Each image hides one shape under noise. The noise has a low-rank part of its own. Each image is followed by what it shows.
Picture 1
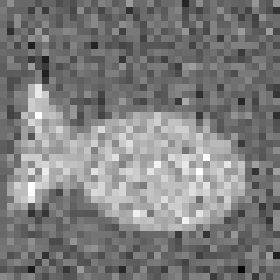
light fish
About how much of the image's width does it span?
nearly all
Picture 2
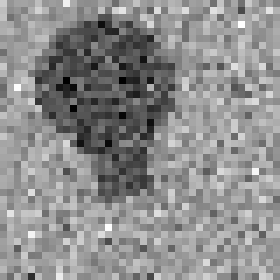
dark light bulb
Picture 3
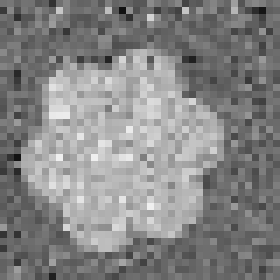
light flower
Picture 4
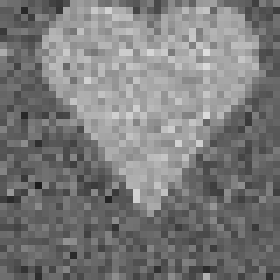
light heart
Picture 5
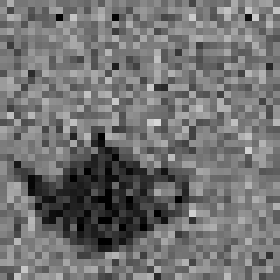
dark teapot
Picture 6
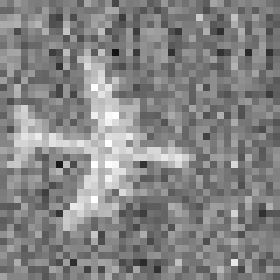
light airplane
